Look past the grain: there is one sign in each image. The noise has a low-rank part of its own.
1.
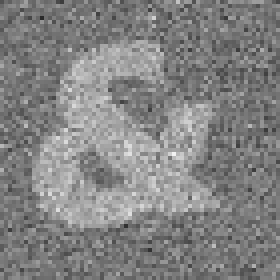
ampersand
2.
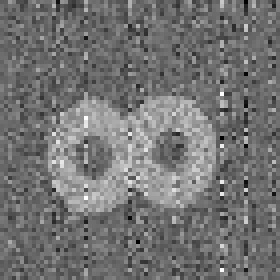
infinity sign
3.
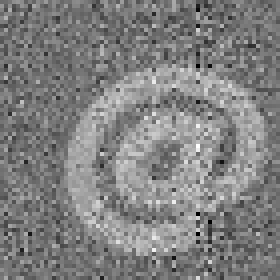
at sign
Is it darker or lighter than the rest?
lighter
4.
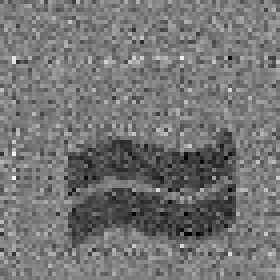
approximately sign
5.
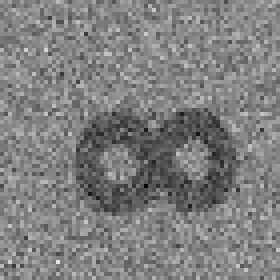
infinity sign
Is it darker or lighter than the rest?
darker
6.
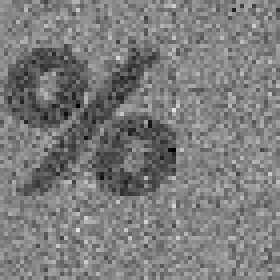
percent sign
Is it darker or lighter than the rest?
darker
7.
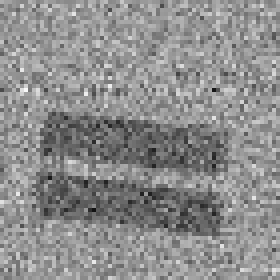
equals sign
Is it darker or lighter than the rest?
darker
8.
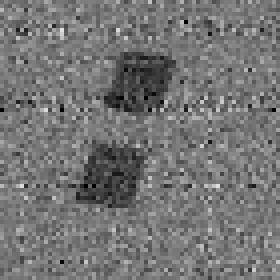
colon
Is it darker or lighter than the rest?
darker
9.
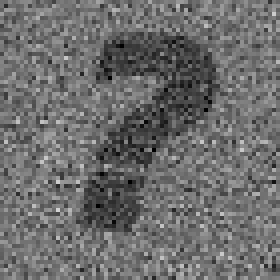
question mark
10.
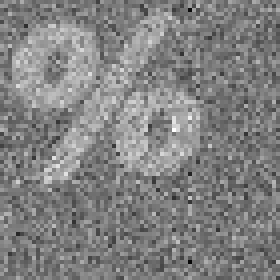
percent sign
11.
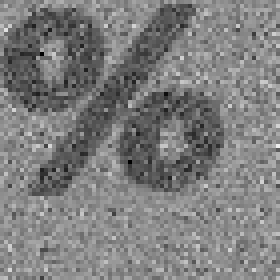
percent sign
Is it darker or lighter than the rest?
darker
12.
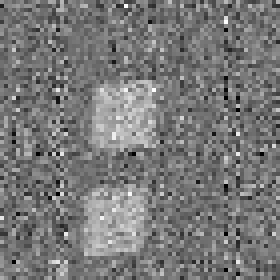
colon
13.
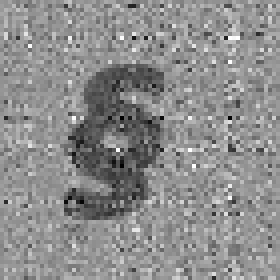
section sign
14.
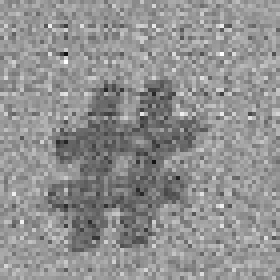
hash sign
